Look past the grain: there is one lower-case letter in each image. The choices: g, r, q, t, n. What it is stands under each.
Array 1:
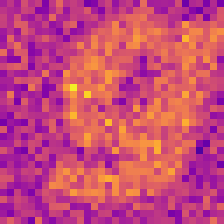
light g
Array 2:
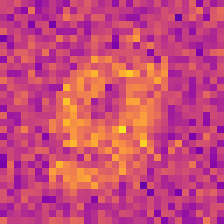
light g
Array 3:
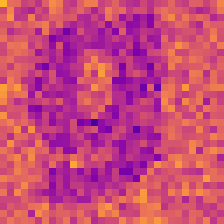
dark g
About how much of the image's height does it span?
nearly all
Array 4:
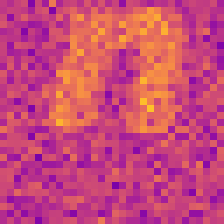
light n
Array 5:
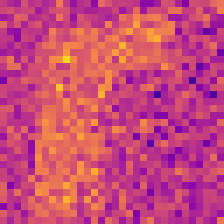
light r
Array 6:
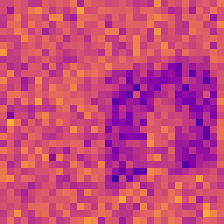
dark n
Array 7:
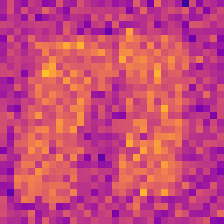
light n
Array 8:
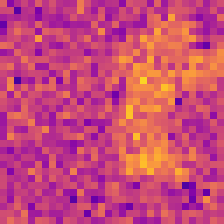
light t
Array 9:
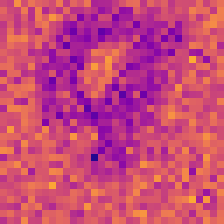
dark q
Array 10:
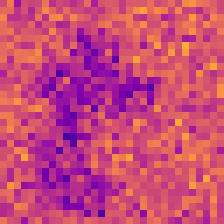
dark t
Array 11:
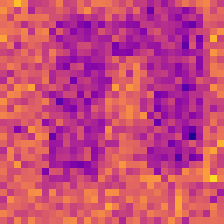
dark n
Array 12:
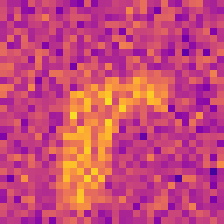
light r
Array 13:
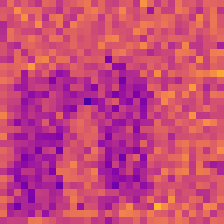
dark n
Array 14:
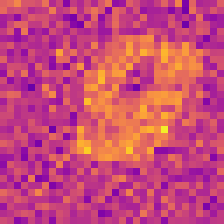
light g
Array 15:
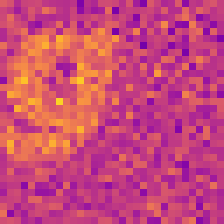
light g
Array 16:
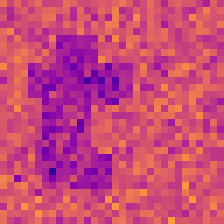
dark t
